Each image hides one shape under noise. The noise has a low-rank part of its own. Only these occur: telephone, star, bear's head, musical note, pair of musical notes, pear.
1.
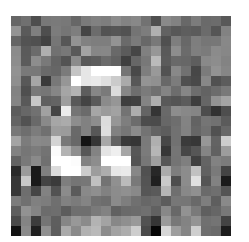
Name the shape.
pair of musical notes
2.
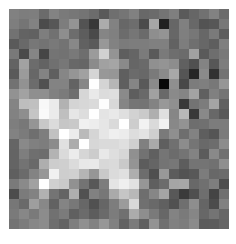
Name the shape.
star
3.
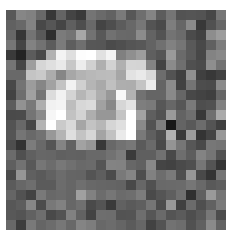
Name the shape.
telephone
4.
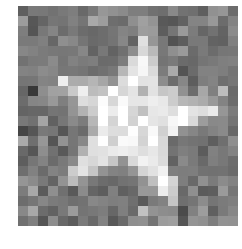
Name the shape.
star
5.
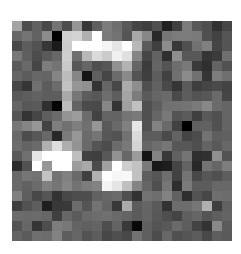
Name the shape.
pair of musical notes
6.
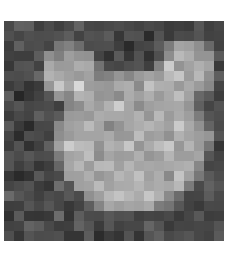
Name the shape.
bear's head
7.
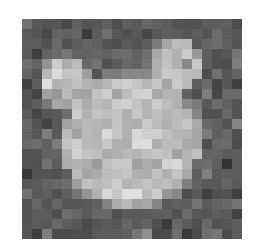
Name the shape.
bear's head
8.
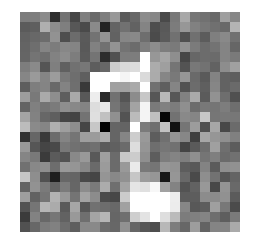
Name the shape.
musical note
